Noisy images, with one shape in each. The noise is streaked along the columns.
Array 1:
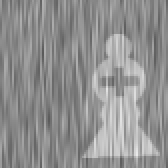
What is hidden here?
light chess bishop
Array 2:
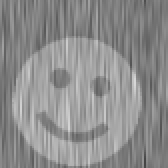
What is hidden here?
light smiling face
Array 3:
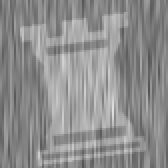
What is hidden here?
light chess rook
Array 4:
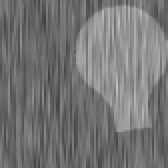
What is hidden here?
light light bulb
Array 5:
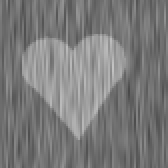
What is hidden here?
light heart
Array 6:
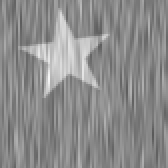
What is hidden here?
light star
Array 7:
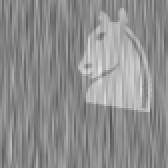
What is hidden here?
light chess knight
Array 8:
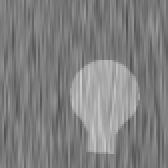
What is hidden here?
light light bulb
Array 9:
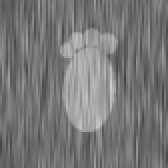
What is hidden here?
light footprint
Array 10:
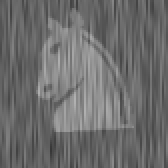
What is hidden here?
light chess knight
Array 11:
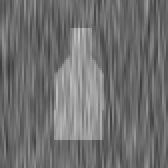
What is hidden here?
light bottle
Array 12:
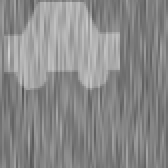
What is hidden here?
light car
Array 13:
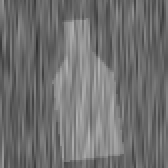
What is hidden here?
light bottle
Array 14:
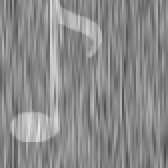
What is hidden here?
light musical note
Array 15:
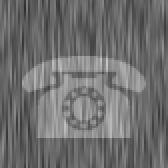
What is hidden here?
light telephone
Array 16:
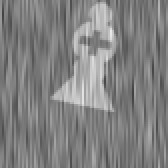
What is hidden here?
light chess bishop
